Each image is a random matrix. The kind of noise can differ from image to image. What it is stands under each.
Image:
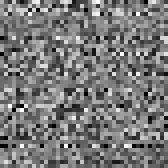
rows of uneven size
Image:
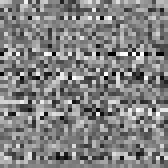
rows of uneven size
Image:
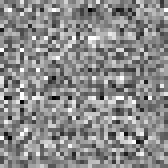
low rank plus noise
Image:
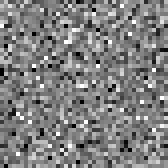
heavy tails
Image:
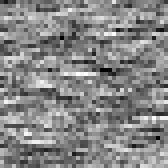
streaked along the rows
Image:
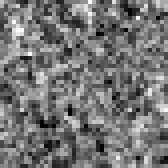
blotchy
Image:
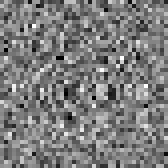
low rank plus noise
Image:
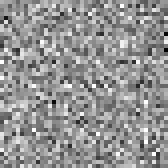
low rank plus noise
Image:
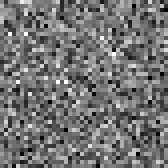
independent entries
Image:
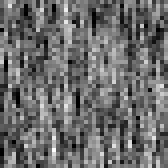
streaked along the columns
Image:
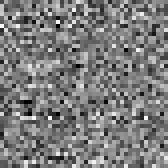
low rank plus noise
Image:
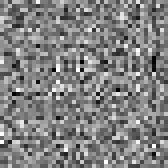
low rank plus noise
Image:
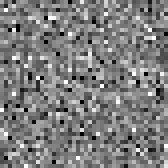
heavy tails
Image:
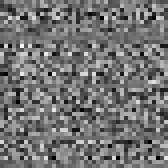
rows of uneven size
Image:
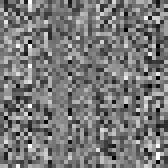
columns of uneven size
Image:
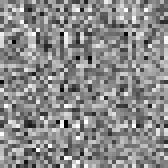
low rank plus noise
